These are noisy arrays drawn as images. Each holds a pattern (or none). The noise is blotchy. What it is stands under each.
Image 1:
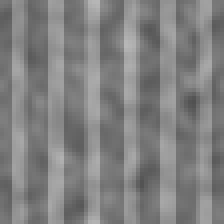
vertical stripes
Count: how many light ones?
6
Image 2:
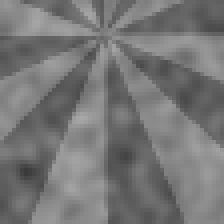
spokes from one point
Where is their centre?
top middle
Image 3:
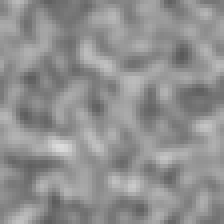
only noise
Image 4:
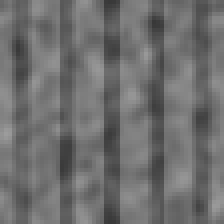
vertical stripes
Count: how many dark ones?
5
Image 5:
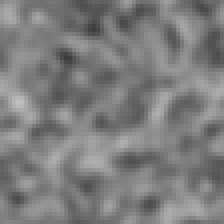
only noise
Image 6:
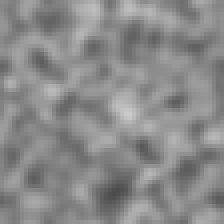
only noise
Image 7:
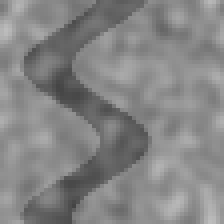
a wavy band
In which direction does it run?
top to bottom
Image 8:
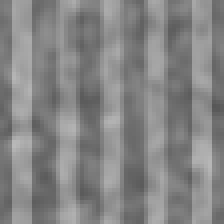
vertical stripes
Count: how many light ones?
5
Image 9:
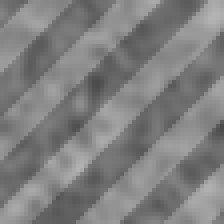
diagonal stripes
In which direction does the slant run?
bottom left to top right
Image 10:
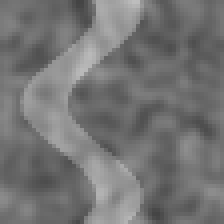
a wavy band
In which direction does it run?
top to bottom
